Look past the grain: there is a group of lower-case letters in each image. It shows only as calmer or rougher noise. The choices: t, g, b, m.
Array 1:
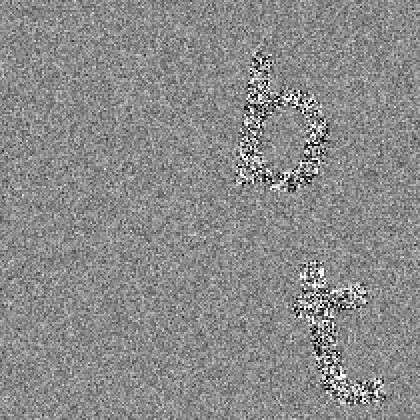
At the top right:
b
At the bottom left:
nothing
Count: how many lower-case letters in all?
2
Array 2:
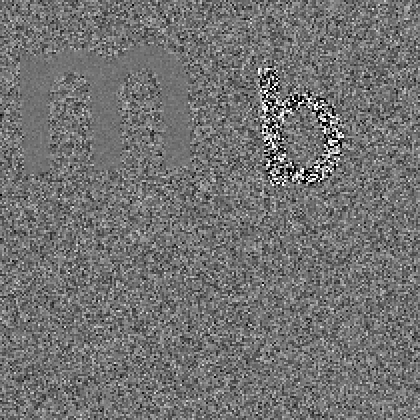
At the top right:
b
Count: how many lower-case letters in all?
2
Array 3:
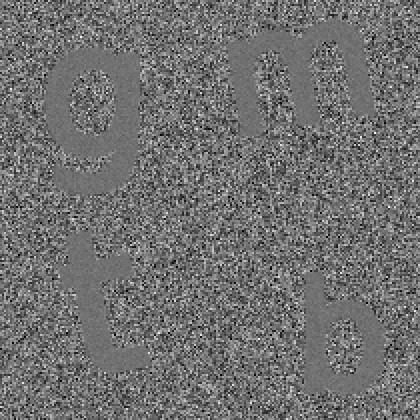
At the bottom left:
t
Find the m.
top right
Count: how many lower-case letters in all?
4
